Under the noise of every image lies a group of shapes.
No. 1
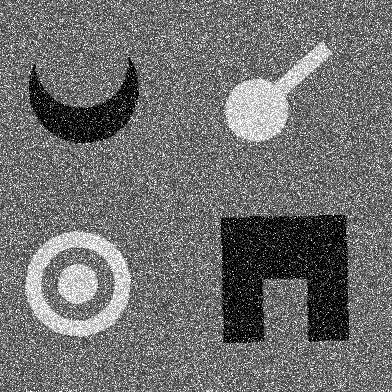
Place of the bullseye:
bottom left
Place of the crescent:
top left
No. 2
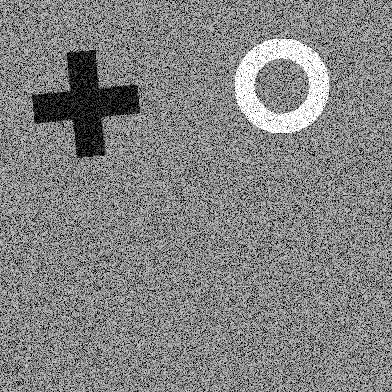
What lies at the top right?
ring
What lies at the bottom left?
nothing
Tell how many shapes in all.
2
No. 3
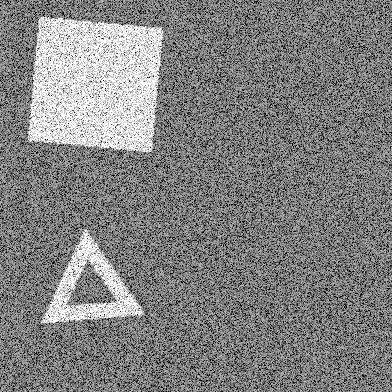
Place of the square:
top left
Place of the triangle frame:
bottom left
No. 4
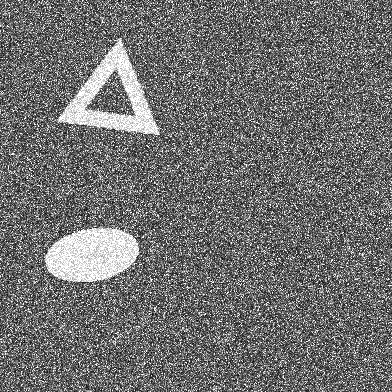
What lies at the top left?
triangle frame
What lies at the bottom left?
ellipse
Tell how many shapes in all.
2
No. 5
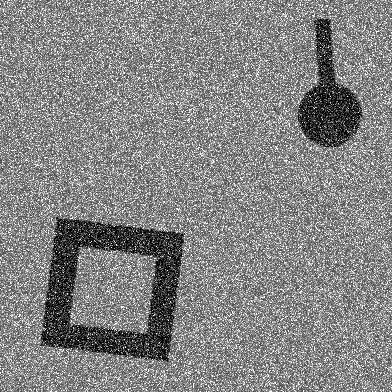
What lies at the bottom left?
square frame
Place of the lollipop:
top right
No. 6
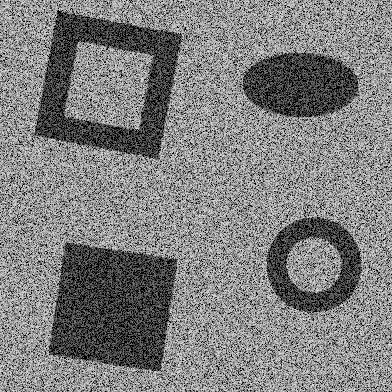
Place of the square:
bottom left
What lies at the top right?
ellipse
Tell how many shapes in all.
4
